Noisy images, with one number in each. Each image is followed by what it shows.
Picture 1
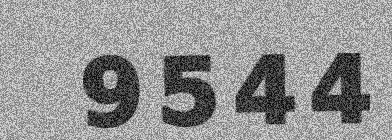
9544
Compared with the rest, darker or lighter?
darker
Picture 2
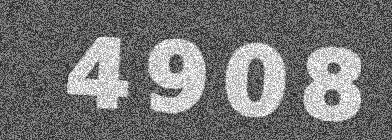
4908
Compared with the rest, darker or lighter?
lighter
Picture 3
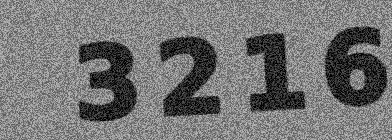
3216
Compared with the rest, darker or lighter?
darker
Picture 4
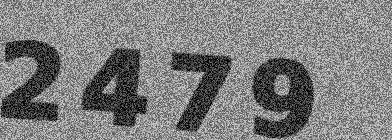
2479
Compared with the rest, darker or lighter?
darker
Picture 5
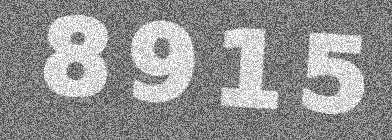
8915
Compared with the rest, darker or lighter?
lighter
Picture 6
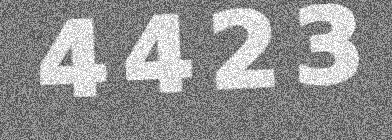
4423
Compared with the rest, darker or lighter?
lighter
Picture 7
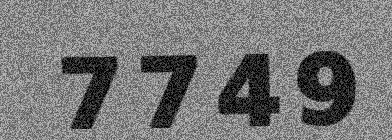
7749
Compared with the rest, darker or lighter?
darker
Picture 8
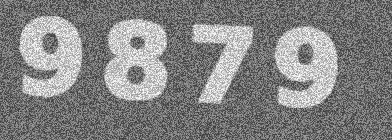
9879
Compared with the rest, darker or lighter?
lighter
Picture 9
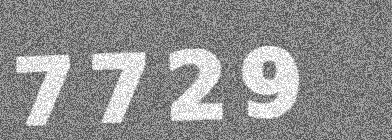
7729
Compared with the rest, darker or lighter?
lighter
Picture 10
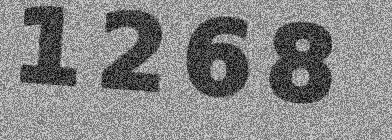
1268
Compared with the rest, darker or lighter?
darker
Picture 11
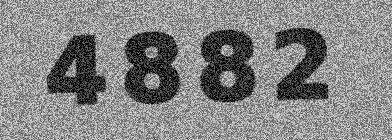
4882
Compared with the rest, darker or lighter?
darker
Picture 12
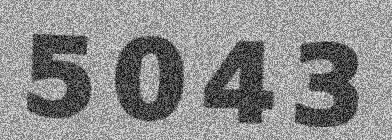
5043
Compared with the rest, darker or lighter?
darker
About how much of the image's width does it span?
nearly all
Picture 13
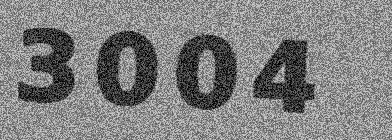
3004
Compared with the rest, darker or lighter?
darker
